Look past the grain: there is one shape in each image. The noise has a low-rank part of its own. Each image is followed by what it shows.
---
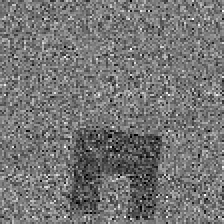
square with a notch
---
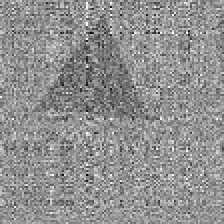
triangle
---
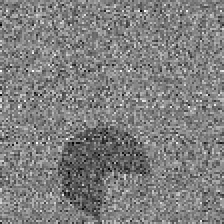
disc with a wedge cut out
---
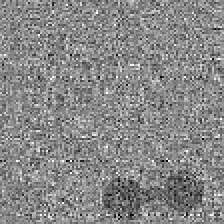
dumbbell
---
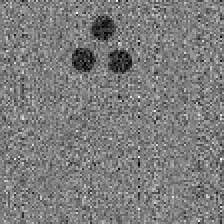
three dots
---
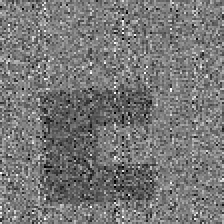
square with a notch
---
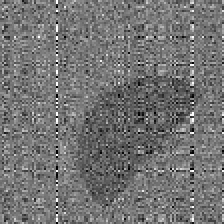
half disc
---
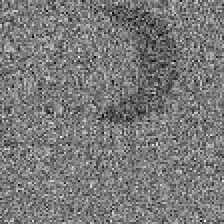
crescent
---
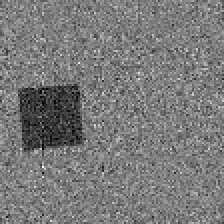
square
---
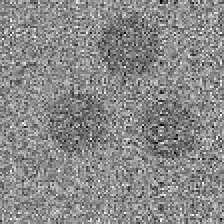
three dots
